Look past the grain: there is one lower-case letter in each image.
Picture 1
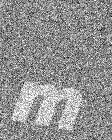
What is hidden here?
light m
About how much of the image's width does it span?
two thirds
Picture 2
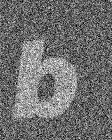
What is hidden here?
light b
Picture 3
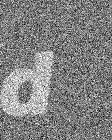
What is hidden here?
light d
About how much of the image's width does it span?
half
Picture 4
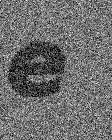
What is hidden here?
dark e
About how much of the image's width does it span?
half
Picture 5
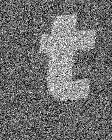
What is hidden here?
light t
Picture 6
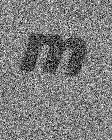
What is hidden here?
dark m
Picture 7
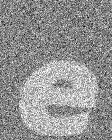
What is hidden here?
light e
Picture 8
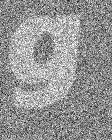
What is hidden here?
light g
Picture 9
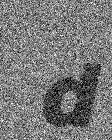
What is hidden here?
dark d
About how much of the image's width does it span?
half
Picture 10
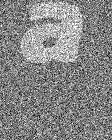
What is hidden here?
light a
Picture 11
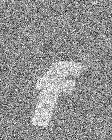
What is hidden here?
light f
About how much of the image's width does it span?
half
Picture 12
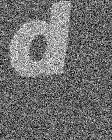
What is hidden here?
light d
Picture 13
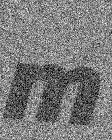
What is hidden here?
dark m
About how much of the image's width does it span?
nearly all
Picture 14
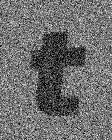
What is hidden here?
dark t
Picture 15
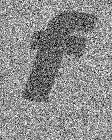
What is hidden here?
dark f
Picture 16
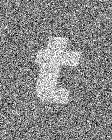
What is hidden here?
light t
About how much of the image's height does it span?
half
